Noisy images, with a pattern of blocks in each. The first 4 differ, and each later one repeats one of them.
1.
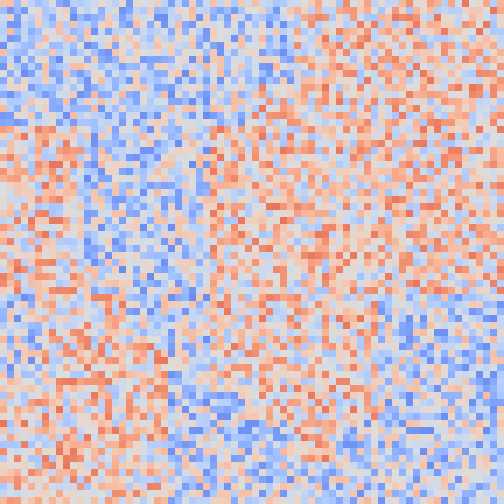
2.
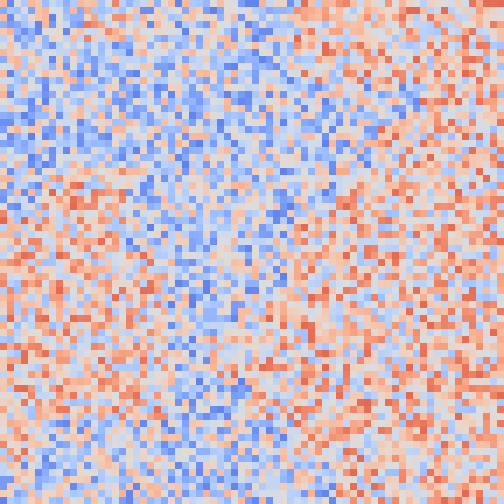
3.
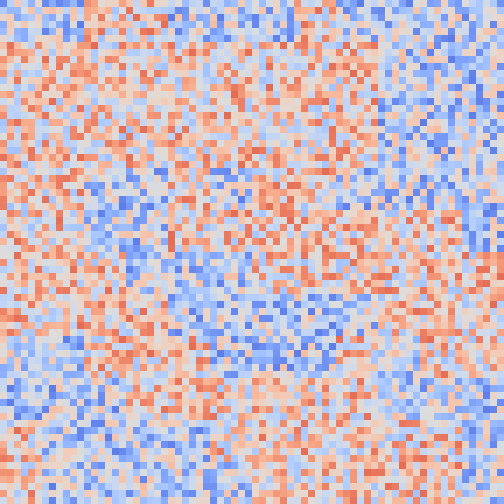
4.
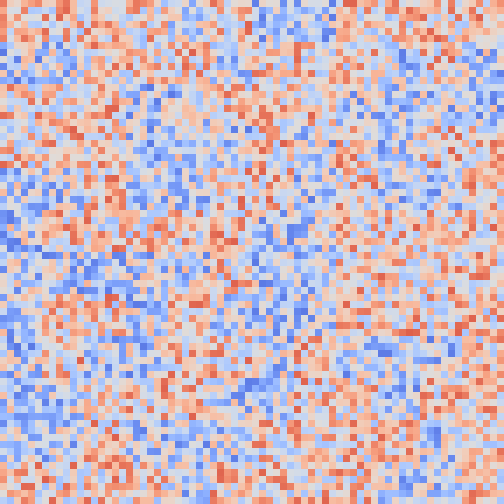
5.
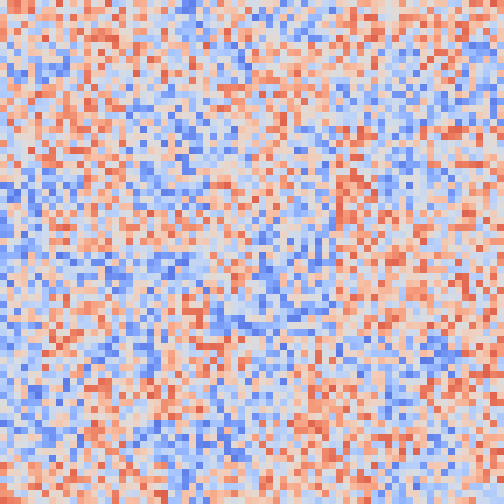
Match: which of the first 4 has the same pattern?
4
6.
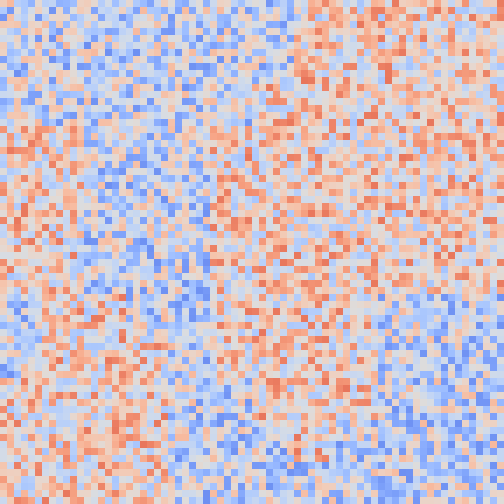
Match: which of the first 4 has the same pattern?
1
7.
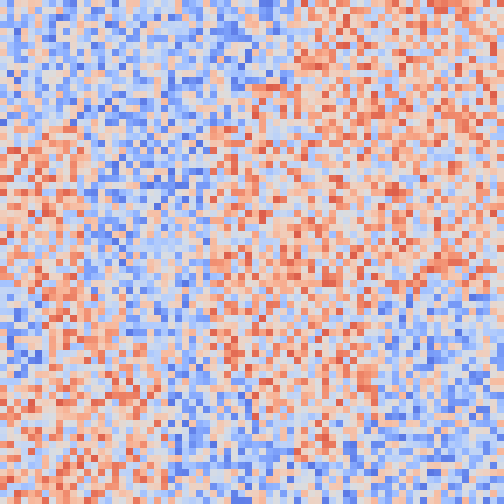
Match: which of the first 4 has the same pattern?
1
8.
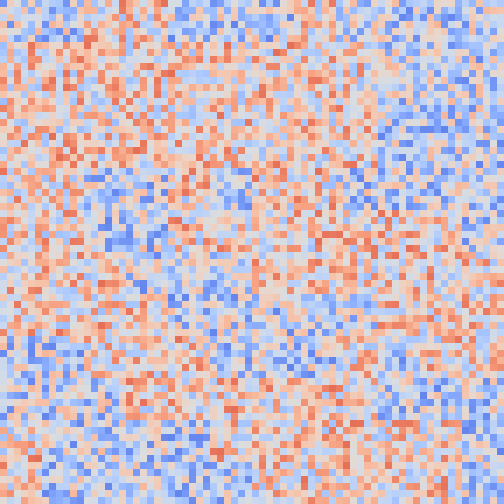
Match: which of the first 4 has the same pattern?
3
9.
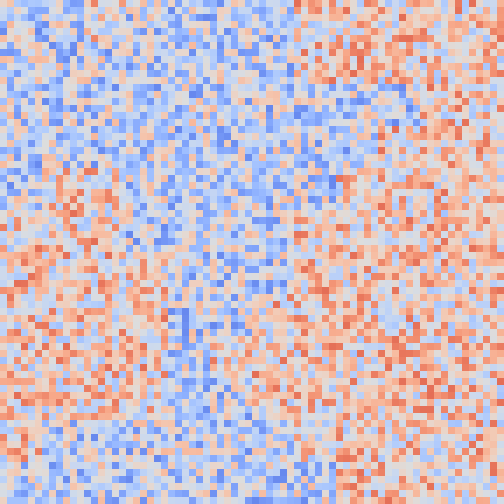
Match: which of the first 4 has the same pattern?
2
